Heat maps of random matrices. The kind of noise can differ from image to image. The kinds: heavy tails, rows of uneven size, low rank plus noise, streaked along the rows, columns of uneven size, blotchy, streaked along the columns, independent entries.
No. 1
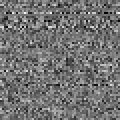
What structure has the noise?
rows of uneven size
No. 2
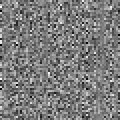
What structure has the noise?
columns of uneven size
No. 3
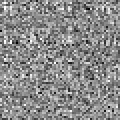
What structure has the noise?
low rank plus noise
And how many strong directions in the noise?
one
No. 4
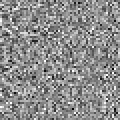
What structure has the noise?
low rank plus noise
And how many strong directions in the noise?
five to eight
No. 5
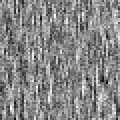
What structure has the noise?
streaked along the columns
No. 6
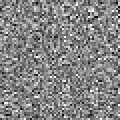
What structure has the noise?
low rank plus noise
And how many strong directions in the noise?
two
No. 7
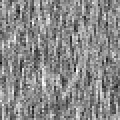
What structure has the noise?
streaked along the columns
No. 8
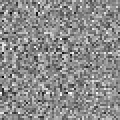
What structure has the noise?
low rank plus noise
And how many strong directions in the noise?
two
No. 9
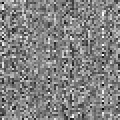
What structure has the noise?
columns of uneven size
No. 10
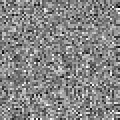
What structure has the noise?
low rank plus noise
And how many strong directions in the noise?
two
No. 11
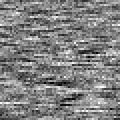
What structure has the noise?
streaked along the rows
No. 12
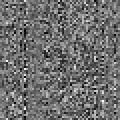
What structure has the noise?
columns of uneven size
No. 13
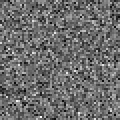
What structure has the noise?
independent entries
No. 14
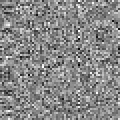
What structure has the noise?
low rank plus noise
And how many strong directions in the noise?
three or four
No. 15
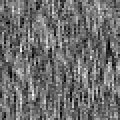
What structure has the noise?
streaked along the columns
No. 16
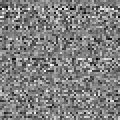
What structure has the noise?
rows of uneven size
